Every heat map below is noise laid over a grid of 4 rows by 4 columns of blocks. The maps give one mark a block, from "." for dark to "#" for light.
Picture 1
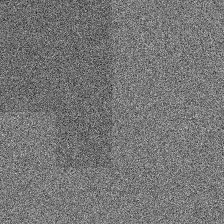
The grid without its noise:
. . # #
. . # #
# . # #
# # # #
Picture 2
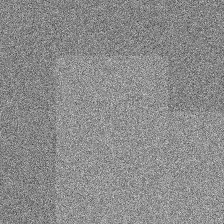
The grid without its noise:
. . . .
. # # .
. # # #
. # # #
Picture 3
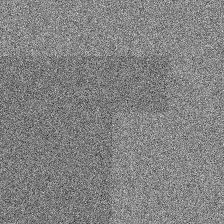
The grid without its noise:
# # # #
. . . #
. . # #
. . # #
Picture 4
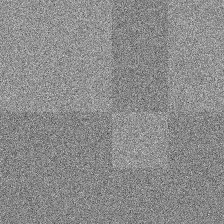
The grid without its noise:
# # . #
# # . #
. . # .
. . . .
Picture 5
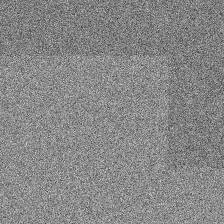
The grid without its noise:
. . . .
# # # .
# # # .
# # # #
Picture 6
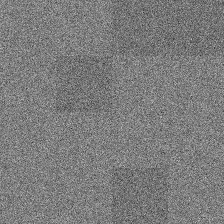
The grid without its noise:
# # . .
# . # #
# # # #
# # . #
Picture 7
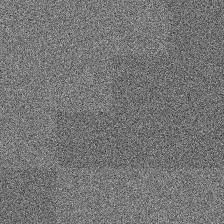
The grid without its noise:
# # # .
# # . .
# . . .
. # # #
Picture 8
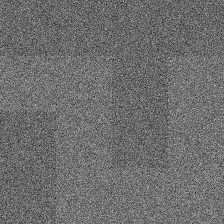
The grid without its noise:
. . . .
# # . #
. # . #
. # # #
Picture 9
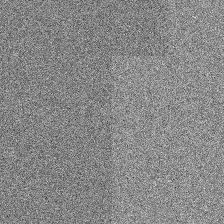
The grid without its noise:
. . . #
. . # #
. . # #
. . # #
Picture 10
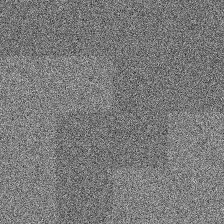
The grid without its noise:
. . . .
# # . .
# . . #
# . # #
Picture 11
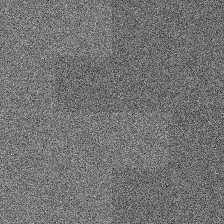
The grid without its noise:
# # . .
# . . .
# # # .
# # . .
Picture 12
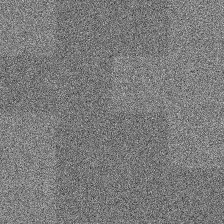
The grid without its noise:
# . . #
. . # #
# . . #
# . . .
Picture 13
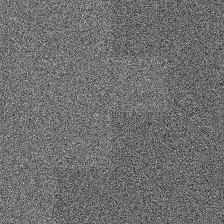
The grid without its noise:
# # . .
# # # .
# # . .
# . . .
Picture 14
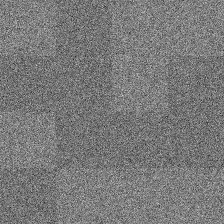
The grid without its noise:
# . # #
. . # .
# . . .
. # # #
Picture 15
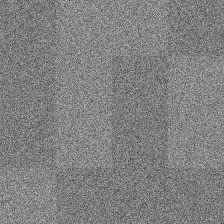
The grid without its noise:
. # # .
. # . #
. # . #
# . . .
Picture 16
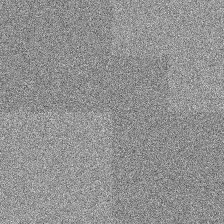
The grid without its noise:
. . # #
. . . #
# # . .
# # . .
